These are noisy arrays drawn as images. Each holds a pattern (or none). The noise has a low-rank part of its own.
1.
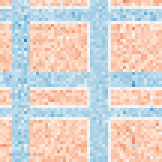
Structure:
bands of rows crossing bands of columns
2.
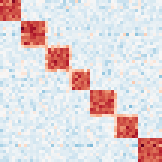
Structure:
blocks along the diagonal
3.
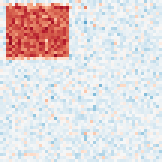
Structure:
one block
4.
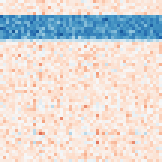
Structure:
one band of rows
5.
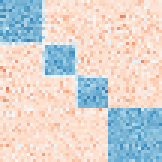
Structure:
blocks along the diagonal
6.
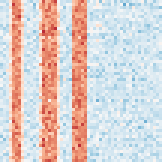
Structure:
bands of columns
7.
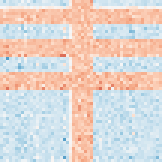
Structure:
bands of rows crossing bands of columns
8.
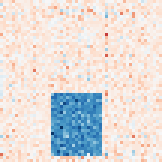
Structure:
one block
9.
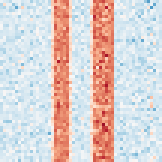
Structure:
bands of columns
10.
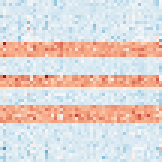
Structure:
bands of rows
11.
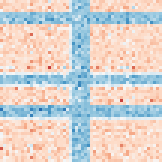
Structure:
bands of rows crossing bands of columns
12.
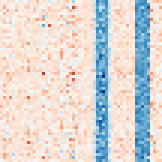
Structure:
bands of columns
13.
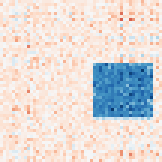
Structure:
one block
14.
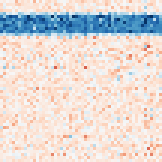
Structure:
one band of rows
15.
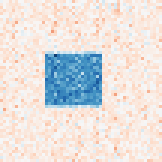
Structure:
one block
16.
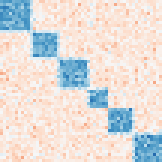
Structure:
blocks along the diagonal
